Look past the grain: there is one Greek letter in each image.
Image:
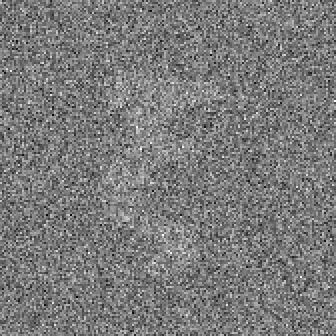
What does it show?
light xi
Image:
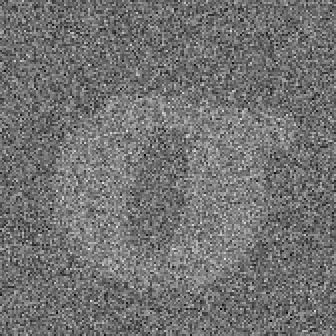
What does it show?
light sigma
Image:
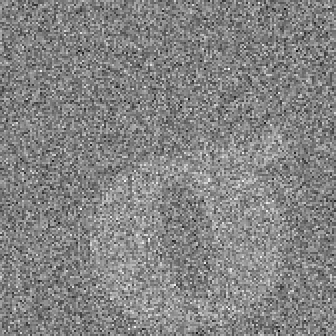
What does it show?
light sigma
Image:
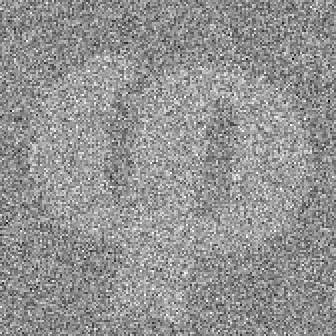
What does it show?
light phi
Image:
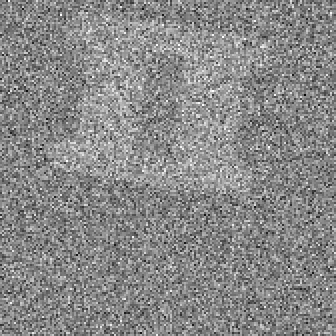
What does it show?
light pi
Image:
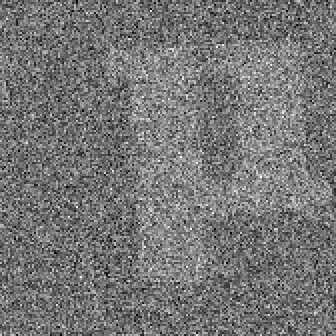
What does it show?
light mu
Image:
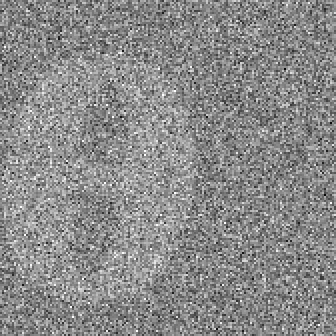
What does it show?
light theta
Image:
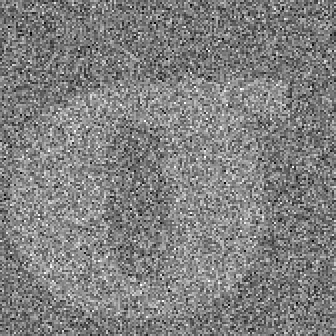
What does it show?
light sigma
